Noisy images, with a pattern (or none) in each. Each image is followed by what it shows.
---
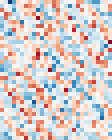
diagonal stripes
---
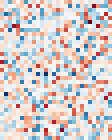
only noise
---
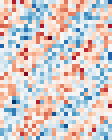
diagonal stripes
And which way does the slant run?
bottom left to top right
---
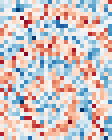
rings round one point
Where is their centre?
bottom middle
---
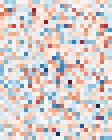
only noise
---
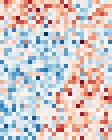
spokes from one point
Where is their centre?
top right
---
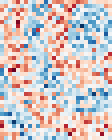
rings round one point
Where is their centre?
top right
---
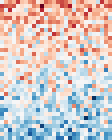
a smooth slope
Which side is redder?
top
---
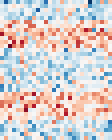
horizontal stripes
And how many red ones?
2
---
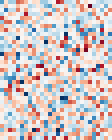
only noise
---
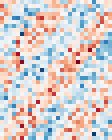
diagonal stripes
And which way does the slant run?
bottom left to top right
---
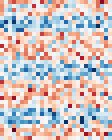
horizontal stripes
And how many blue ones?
3
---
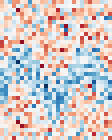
a wavy band
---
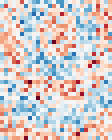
rings round one point
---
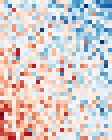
a smooth slope
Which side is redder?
bottom left
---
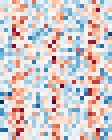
vertical stripes
